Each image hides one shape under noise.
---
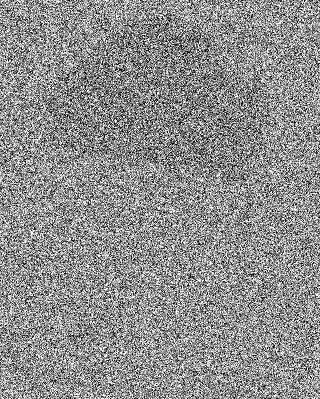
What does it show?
dark cloud
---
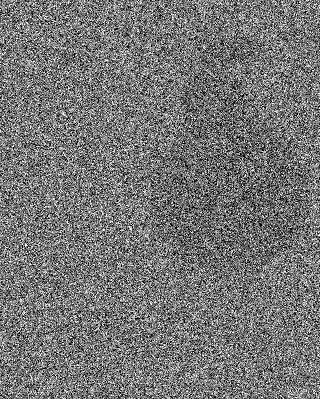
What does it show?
dark pear
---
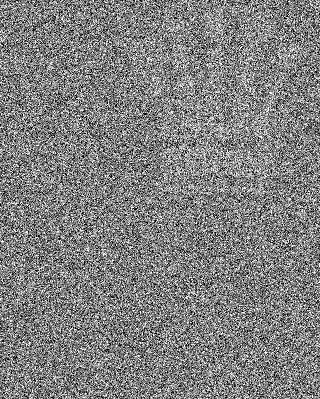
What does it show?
light chess queen
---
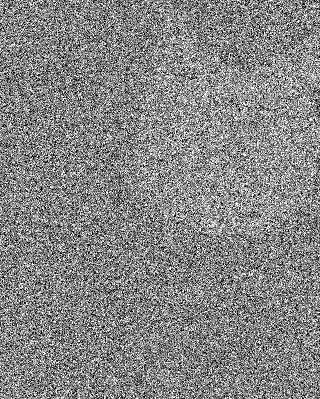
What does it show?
light cat's head
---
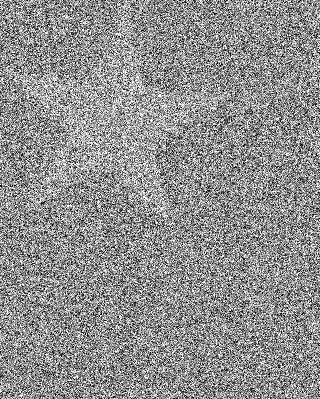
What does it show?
light star
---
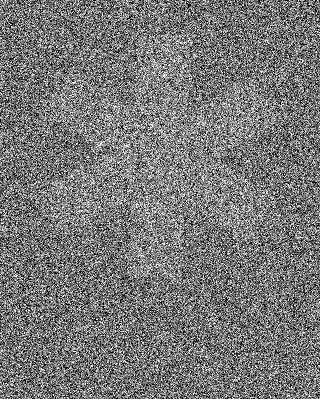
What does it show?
light asterisk
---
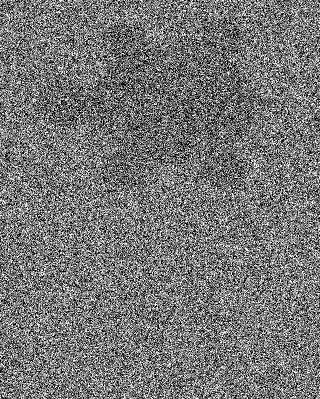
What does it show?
dark turtle
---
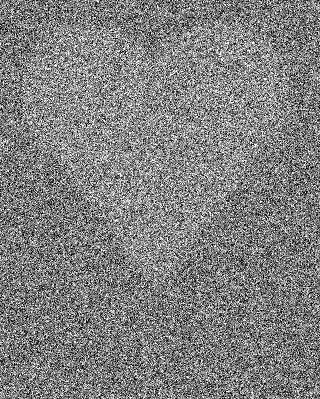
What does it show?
light heart
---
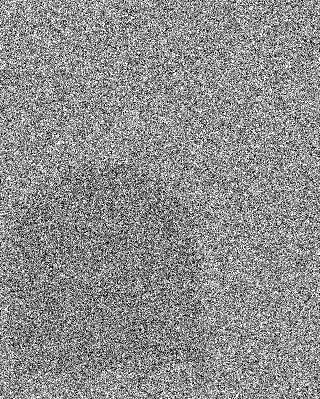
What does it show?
dark ghost
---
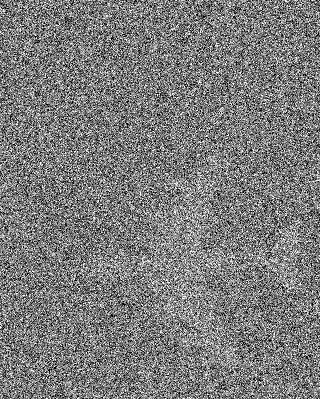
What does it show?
light airplane
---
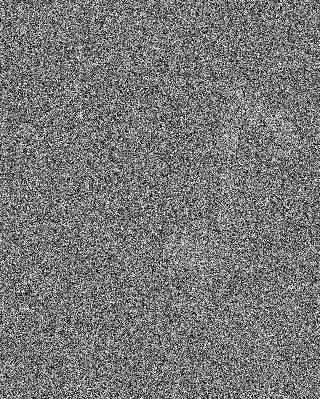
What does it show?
light musical note
